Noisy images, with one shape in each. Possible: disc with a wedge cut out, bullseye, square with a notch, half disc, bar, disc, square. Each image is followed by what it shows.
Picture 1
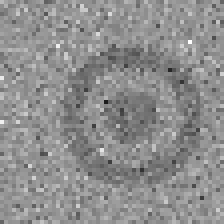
bullseye
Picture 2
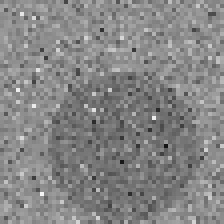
disc
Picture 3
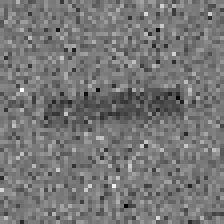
bar
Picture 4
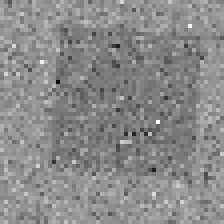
square
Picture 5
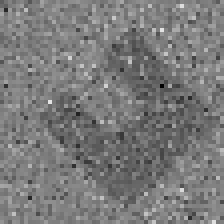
square with a notch
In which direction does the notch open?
up and left
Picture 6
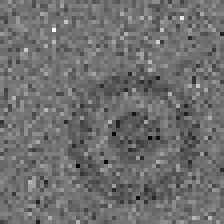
bullseye
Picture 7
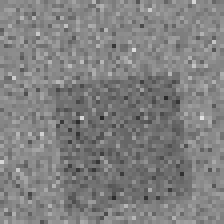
square
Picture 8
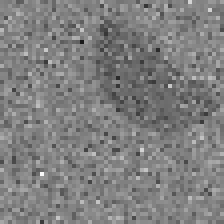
half disc
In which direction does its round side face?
down and left
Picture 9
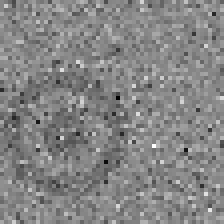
bullseye
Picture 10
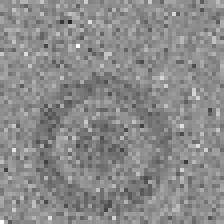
bullseye
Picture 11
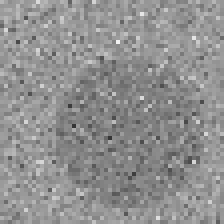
disc
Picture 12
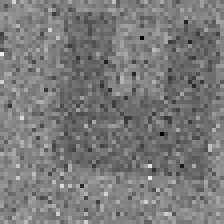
square with a notch
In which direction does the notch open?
up
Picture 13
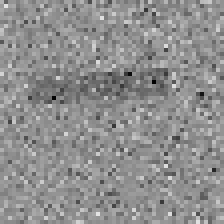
bar
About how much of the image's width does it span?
two thirds
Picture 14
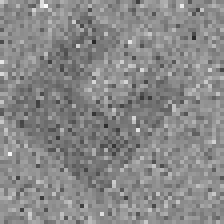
square with a notch
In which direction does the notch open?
up and right
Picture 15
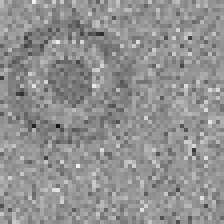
bullseye
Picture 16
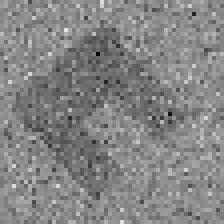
square with a notch
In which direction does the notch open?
down and right
